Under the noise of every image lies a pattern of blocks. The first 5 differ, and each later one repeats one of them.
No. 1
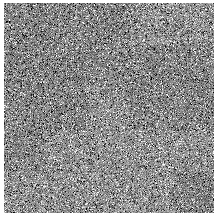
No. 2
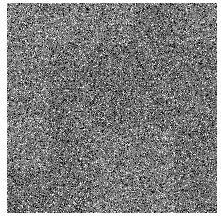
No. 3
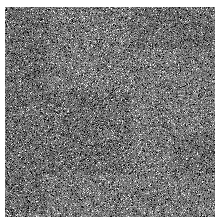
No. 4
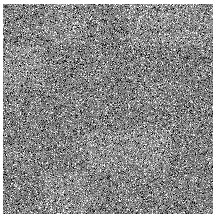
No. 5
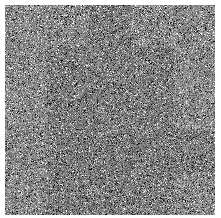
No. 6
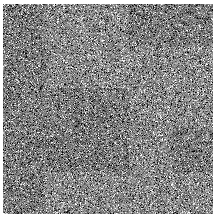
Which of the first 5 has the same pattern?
3
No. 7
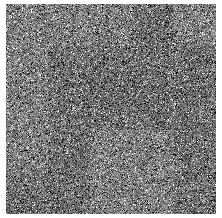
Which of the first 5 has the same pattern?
2
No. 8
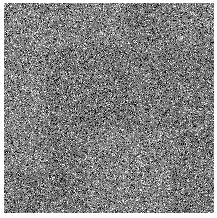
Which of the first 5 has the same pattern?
2
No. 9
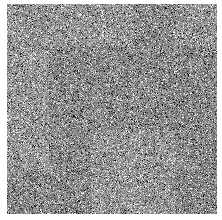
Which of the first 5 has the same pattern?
2
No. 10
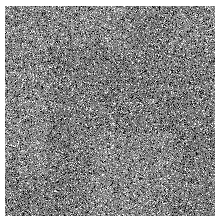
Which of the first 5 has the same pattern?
2
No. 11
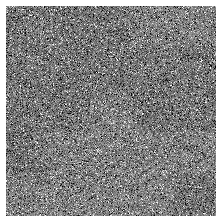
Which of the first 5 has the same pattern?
1
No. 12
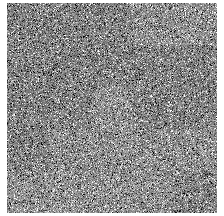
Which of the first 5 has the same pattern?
1
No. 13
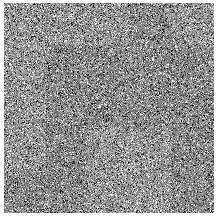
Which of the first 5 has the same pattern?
2
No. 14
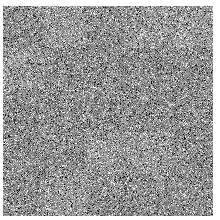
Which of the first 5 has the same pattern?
4
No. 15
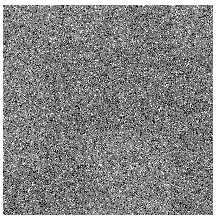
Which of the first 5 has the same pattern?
2
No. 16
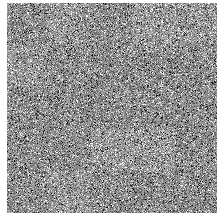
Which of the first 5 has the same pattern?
4
